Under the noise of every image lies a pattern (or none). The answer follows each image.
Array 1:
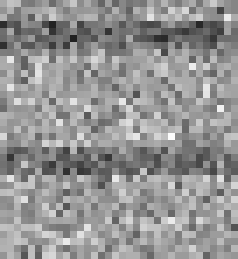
bands of rows
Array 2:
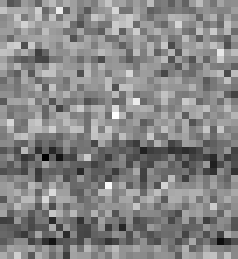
bands of rows
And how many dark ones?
2
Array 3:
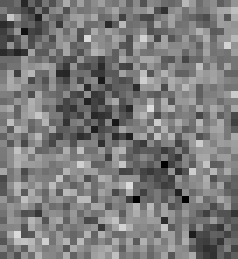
blocks along the diagonal
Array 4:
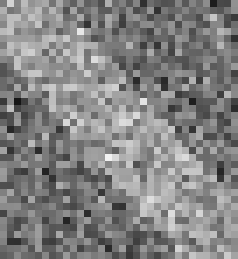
a diagonal band
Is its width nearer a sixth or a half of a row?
a half
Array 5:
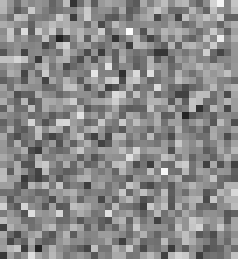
only noise
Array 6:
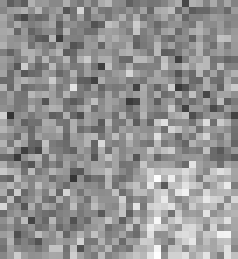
one block
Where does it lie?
bottom right
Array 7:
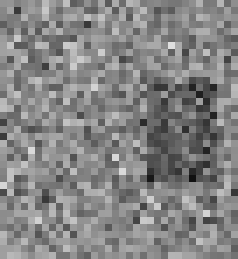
one block
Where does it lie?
middle right
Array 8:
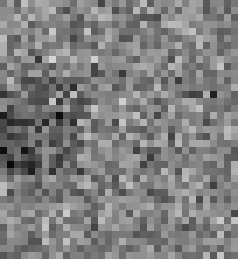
one block
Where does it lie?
middle left
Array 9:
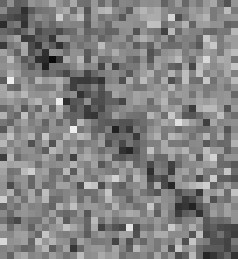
blocks along the diagonal
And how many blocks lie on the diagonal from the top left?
7
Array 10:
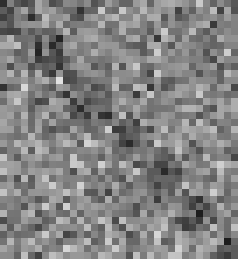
blocks along the diagonal
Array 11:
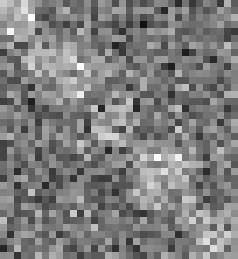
blocks along the diagonal
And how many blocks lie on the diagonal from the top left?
5
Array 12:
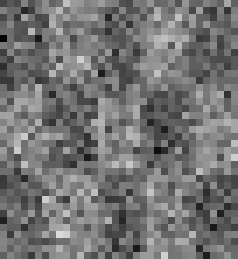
a checkerboard
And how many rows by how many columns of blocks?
3 by 5
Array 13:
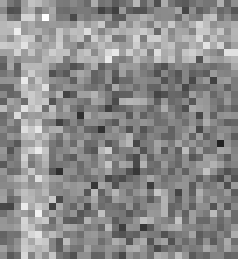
bands of rows crossing bands of columns
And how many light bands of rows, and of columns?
1 and 1
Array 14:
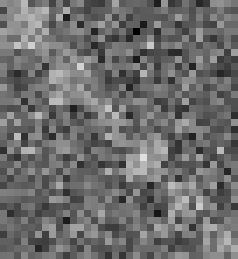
blocks along the diagonal
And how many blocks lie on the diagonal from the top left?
6
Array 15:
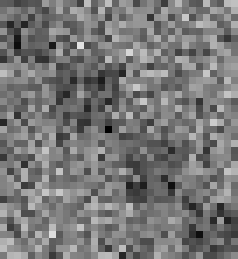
blocks along the diagonal
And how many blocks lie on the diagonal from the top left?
4
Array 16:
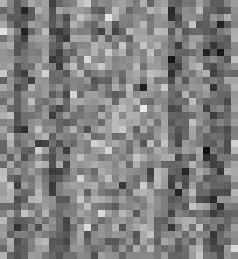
bands of columns
